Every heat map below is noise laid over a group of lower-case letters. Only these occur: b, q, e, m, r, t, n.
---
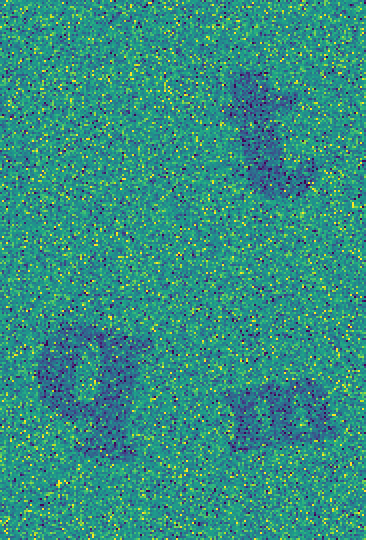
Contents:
top right: t; bottom left: q; bottom right: m
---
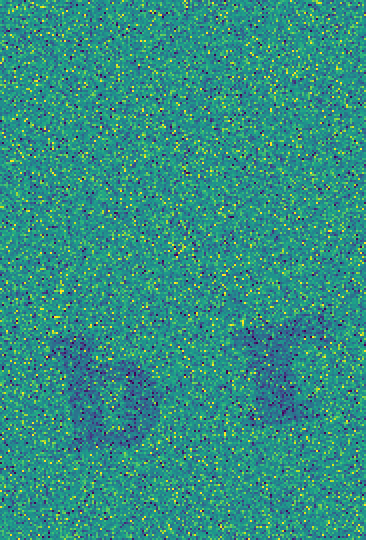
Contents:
bottom left: b; bottom right: r
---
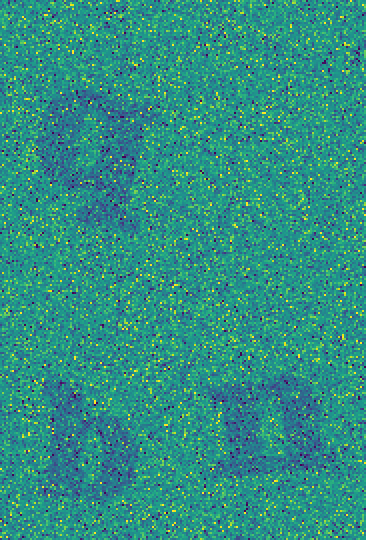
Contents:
top left: q; bottom left: b; bottom right: n
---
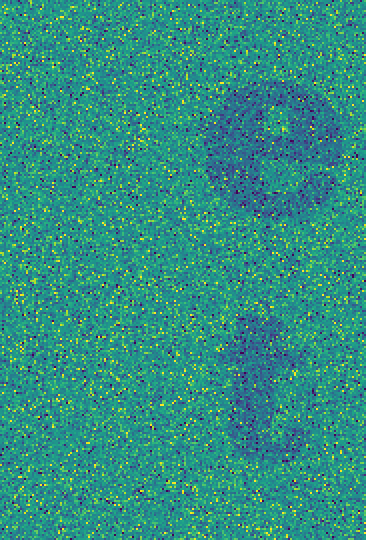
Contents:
top right: e; bottom right: t
